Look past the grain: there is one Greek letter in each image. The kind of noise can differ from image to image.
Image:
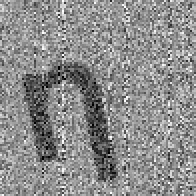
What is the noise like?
columns of uneven size
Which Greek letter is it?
eta
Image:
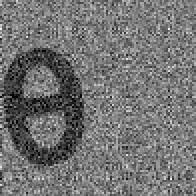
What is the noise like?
low rank plus noise
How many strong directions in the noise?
one
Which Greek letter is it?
theta
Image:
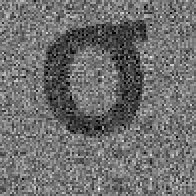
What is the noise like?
low rank plus noise
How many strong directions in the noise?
three or four
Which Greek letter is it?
sigma
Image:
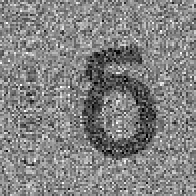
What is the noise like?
low rank plus noise
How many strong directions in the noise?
two
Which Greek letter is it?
delta
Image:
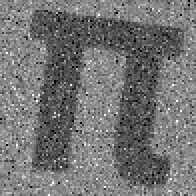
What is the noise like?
heavy tails
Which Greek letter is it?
pi
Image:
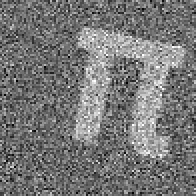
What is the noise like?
low rank plus noise
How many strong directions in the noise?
five to eight
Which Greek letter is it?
pi
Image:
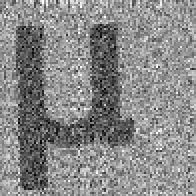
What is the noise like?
low rank plus noise
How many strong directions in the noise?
three or four
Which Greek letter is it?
mu
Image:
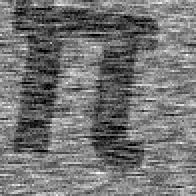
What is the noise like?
streaked along the rows
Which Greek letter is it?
pi
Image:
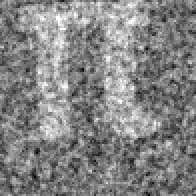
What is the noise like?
blotchy
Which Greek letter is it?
pi
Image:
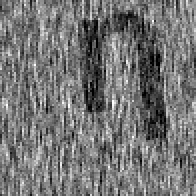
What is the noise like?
streaked along the columns
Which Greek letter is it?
eta
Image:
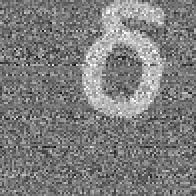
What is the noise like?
rows of uneven size
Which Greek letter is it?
delta
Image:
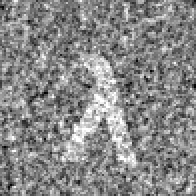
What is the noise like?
blotchy
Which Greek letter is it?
lambda
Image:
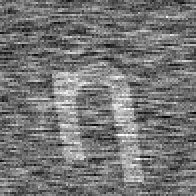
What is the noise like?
streaked along the rows
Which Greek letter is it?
eta
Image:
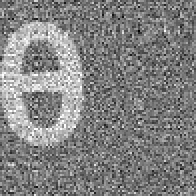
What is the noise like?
low rank plus noise
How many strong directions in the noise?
two
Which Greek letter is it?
theta
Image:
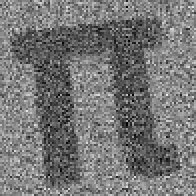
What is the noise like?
low rank plus noise
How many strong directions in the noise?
two
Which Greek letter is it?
pi
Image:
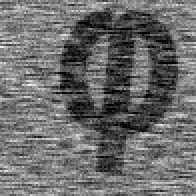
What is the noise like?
streaked along the rows
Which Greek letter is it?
phi
